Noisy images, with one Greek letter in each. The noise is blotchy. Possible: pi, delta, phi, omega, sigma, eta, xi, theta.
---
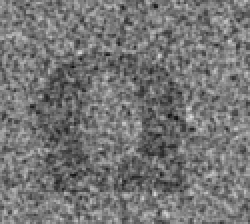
omega
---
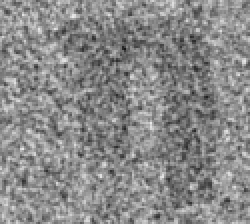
eta
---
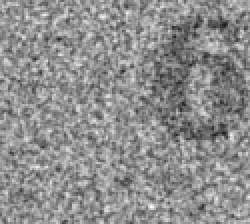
delta
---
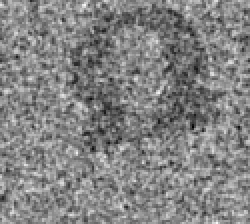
omega
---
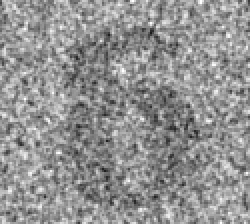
delta
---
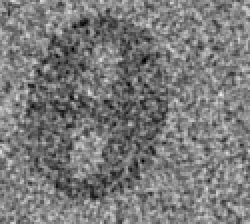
theta
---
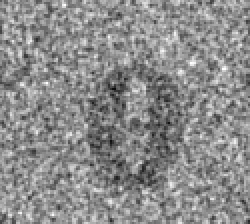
theta
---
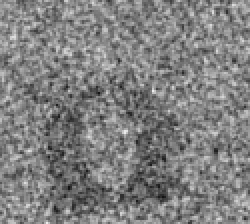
omega
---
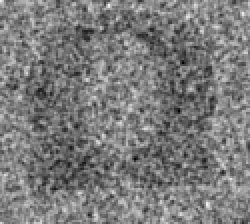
omega
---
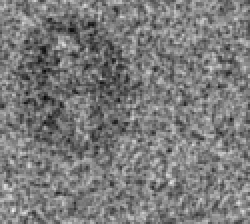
theta
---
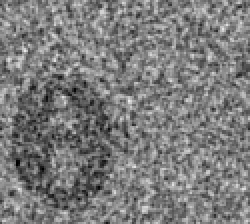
theta
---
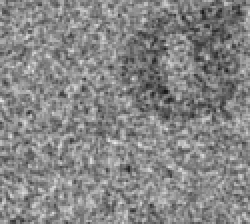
sigma
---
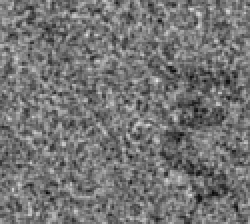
xi
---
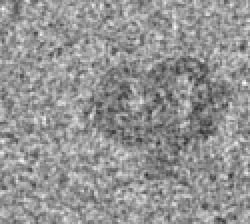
phi
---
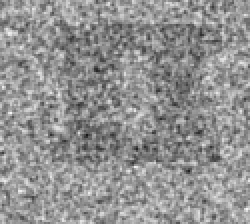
pi
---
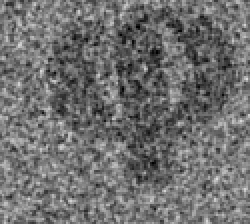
phi
